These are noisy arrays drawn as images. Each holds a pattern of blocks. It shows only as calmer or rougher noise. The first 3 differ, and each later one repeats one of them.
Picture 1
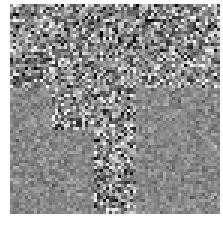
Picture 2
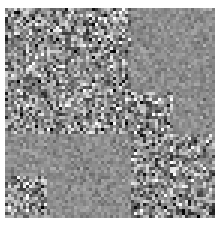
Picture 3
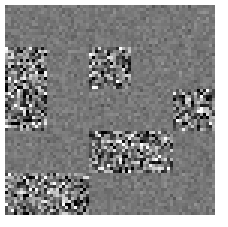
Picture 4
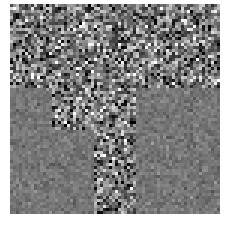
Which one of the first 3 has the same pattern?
1
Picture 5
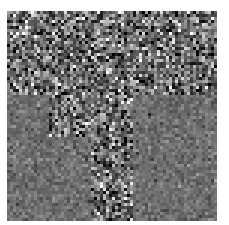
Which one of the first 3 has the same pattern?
1
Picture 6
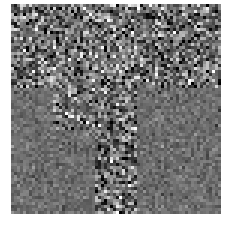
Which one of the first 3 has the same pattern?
1
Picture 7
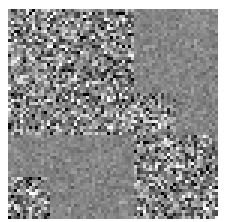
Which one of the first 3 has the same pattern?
2
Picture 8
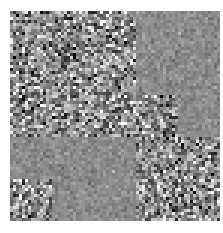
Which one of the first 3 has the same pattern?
2
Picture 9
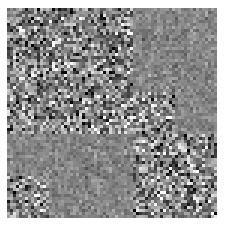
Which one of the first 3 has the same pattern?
2
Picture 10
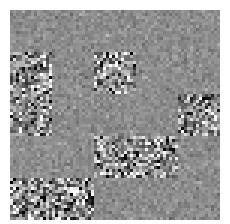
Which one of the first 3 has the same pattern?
3
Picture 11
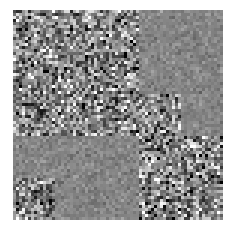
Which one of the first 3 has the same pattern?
2
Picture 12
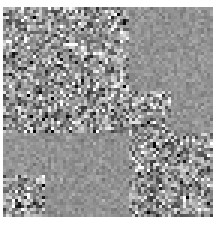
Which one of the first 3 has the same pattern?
2
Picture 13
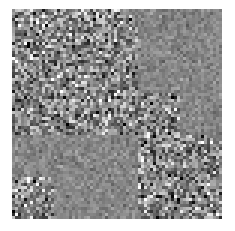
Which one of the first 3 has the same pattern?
2
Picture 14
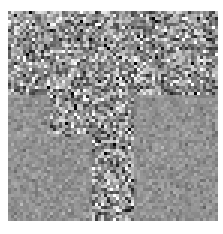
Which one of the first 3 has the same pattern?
1
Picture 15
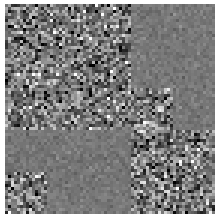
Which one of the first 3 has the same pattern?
2
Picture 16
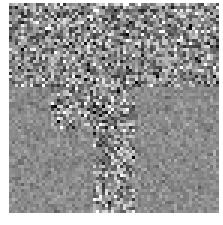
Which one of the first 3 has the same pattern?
1
